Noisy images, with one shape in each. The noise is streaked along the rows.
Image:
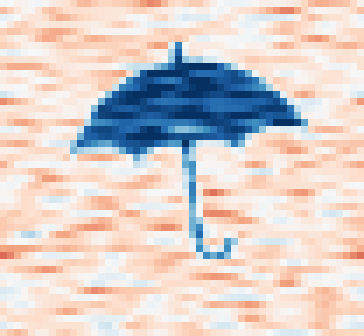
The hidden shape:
umbrella
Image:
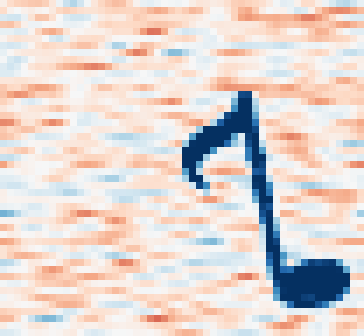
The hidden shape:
musical note
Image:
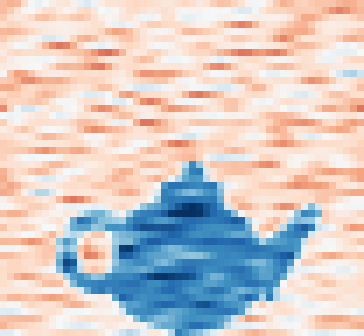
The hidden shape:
teapot
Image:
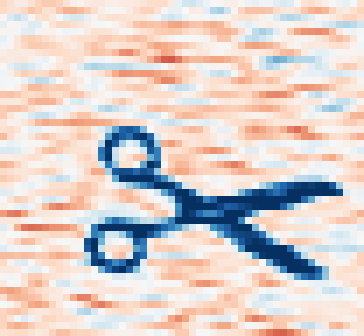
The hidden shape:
pair of scissors
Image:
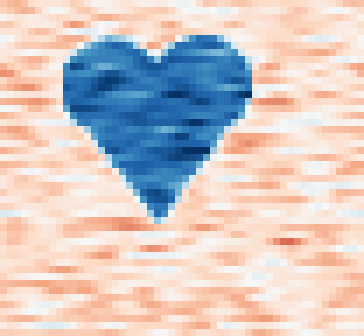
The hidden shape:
heart
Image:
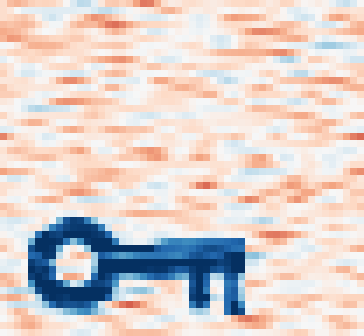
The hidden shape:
key
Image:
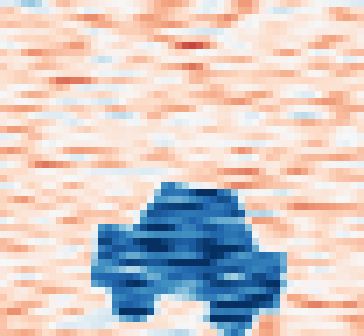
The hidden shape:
car
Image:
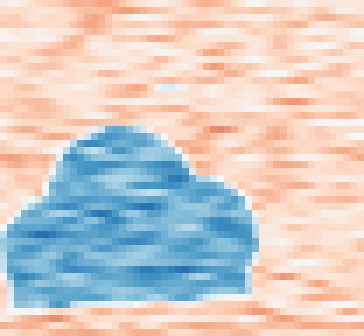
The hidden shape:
cloud
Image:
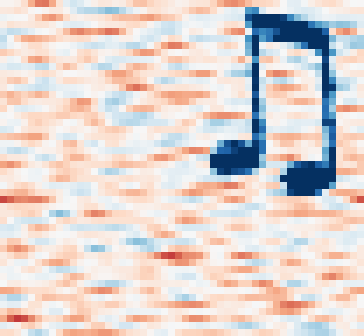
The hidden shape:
pair of musical notes
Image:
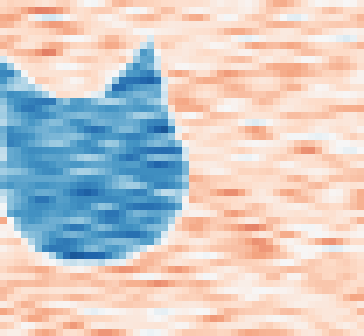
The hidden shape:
cat's head
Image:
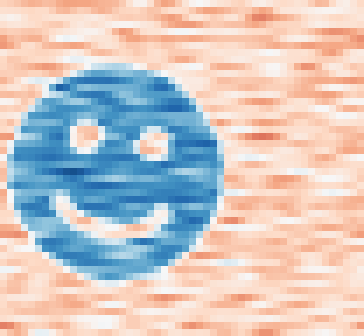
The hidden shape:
smiling face
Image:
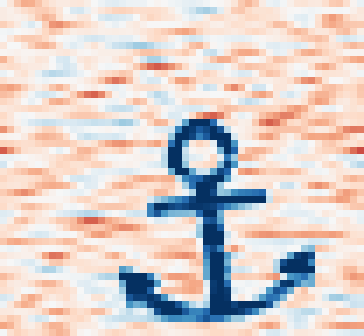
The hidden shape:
anchor
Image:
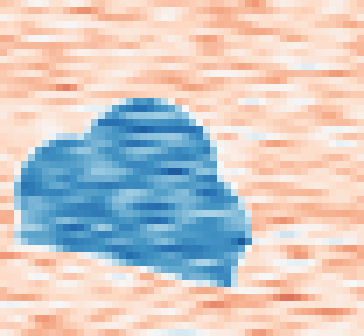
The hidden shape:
cloud
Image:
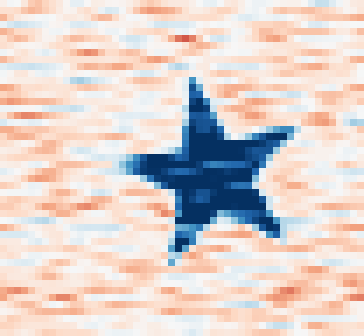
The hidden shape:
star
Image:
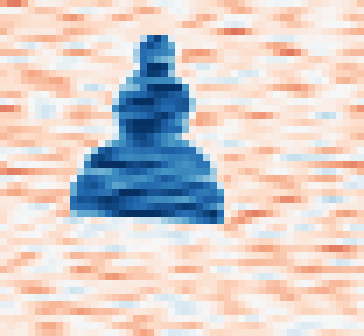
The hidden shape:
chess pawn
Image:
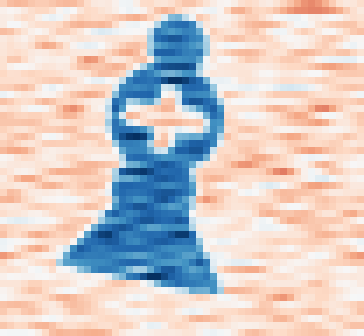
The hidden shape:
chess bishop
